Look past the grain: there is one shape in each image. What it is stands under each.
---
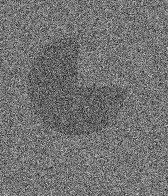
disc with a wedge cut out
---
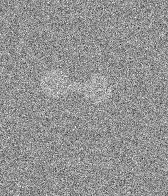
dumbbell
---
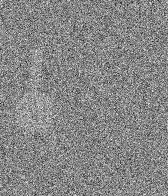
lollipop
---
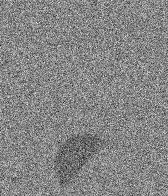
half disc
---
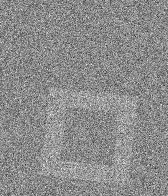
square frame
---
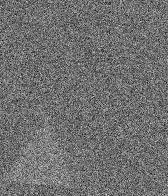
triangle
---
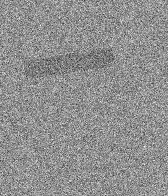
bar
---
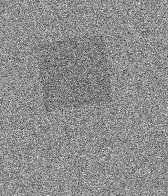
square
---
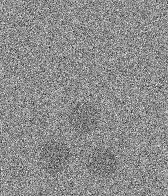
three dots
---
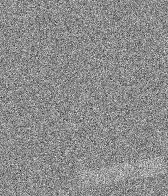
bar
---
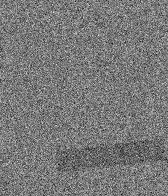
bar
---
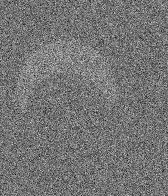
crescent
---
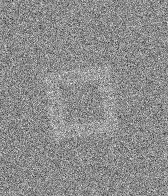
square frame
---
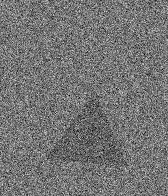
triangle
